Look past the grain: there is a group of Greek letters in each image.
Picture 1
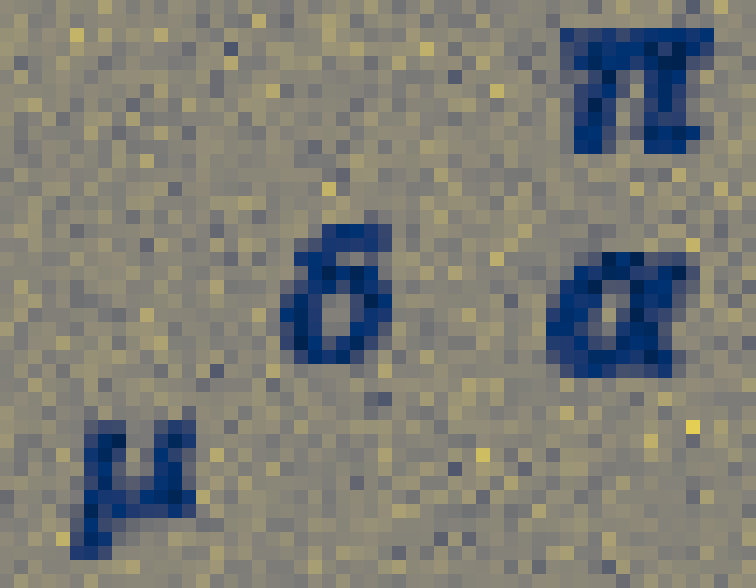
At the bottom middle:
nothing
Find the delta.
centre
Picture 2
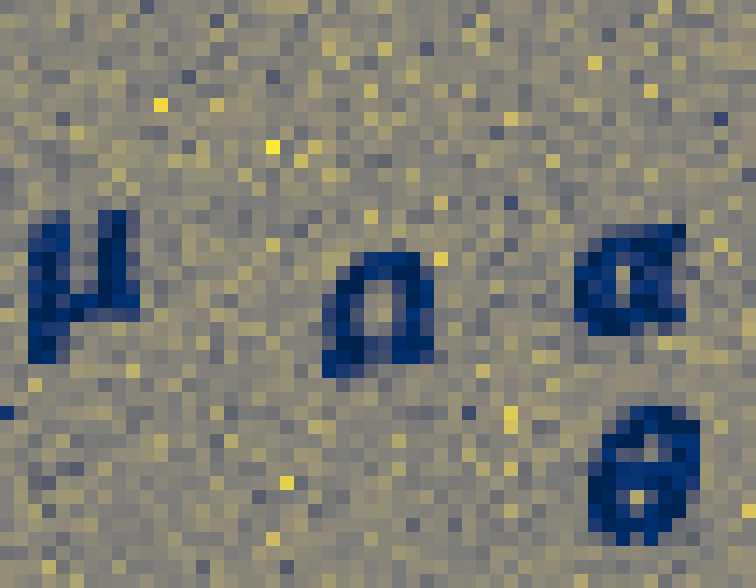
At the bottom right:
theta
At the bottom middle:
nothing
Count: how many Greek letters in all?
4
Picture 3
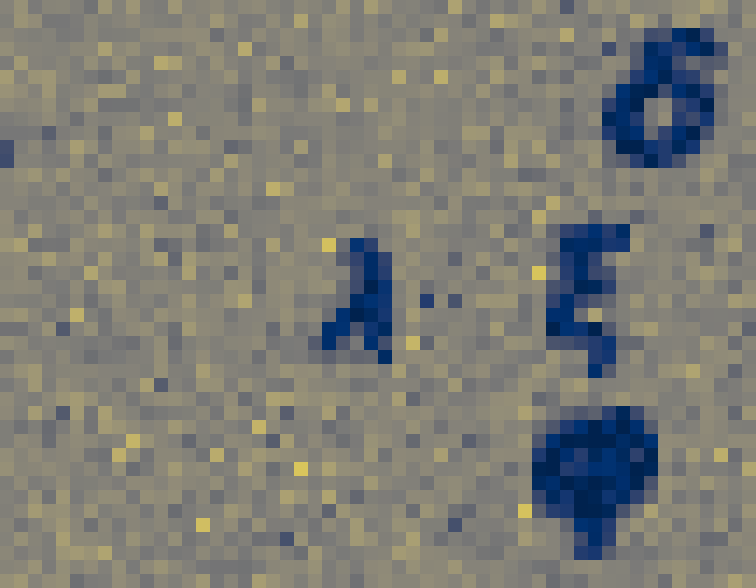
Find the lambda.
centre
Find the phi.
bottom right
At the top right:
delta
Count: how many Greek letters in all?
4
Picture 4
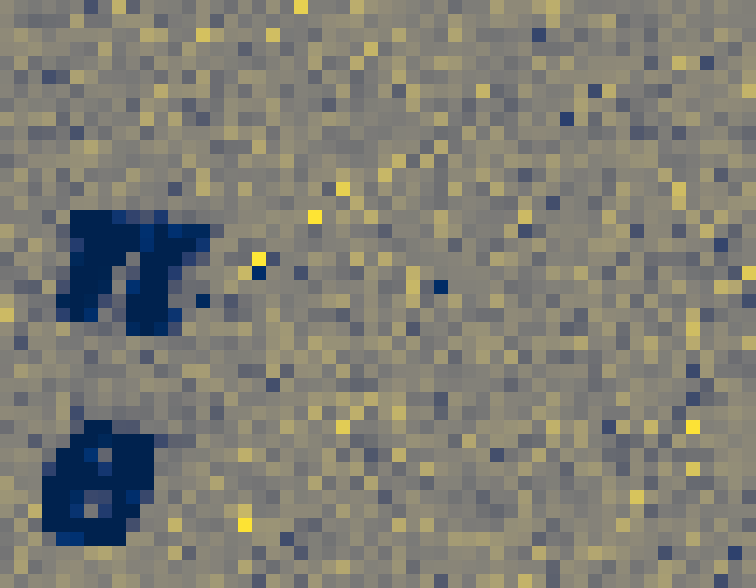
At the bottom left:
theta
